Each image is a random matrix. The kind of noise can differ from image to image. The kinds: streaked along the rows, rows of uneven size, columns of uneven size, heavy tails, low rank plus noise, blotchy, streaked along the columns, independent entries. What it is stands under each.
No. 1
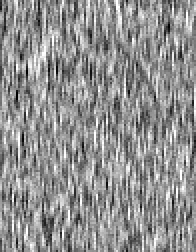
streaked along the columns
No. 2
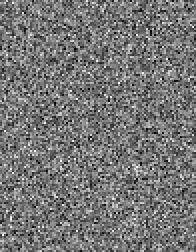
independent entries
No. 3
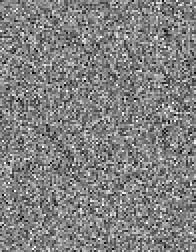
independent entries
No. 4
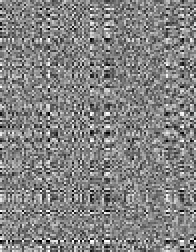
low rank plus noise
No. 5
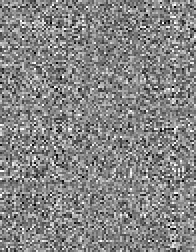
low rank plus noise
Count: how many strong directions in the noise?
five to eight
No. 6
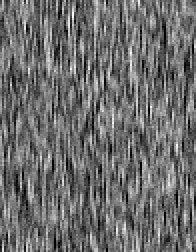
streaked along the columns
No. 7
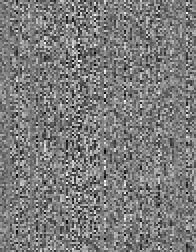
columns of uneven size
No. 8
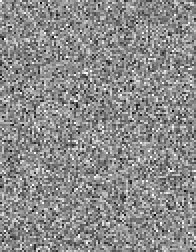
independent entries
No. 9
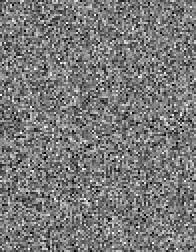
independent entries
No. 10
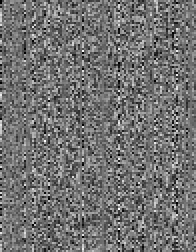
columns of uneven size
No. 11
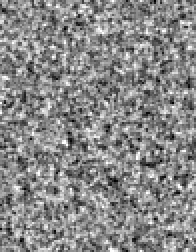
blotchy
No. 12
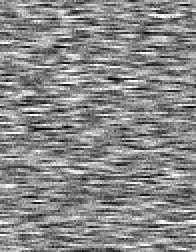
streaked along the rows
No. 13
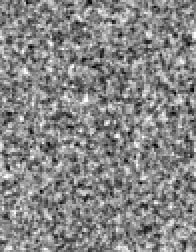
blotchy
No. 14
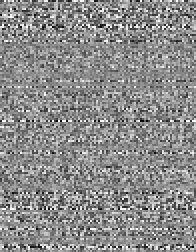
rows of uneven size
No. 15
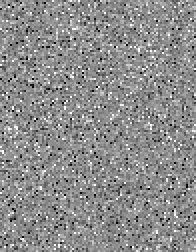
heavy tails
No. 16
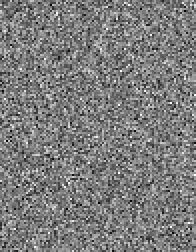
independent entries
